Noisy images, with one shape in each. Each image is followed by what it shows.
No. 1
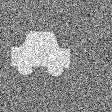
light car
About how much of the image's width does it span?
half
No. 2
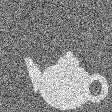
light teapot
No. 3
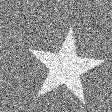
light star
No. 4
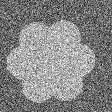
light flower
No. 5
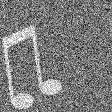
light pair of musical notes
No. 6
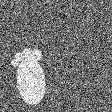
light footprint
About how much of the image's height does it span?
half
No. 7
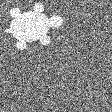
light turtle
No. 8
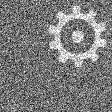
light gear
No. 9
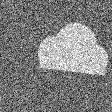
light cloud
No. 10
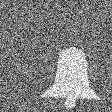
light bell
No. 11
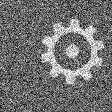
light gear
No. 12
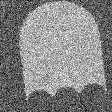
light ghost
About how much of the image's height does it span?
nearly all
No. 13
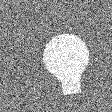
light light bulb
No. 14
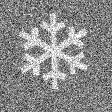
light snowflake
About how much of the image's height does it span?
two thirds
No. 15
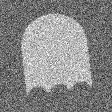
light ghost
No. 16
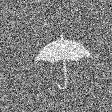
light umbrella
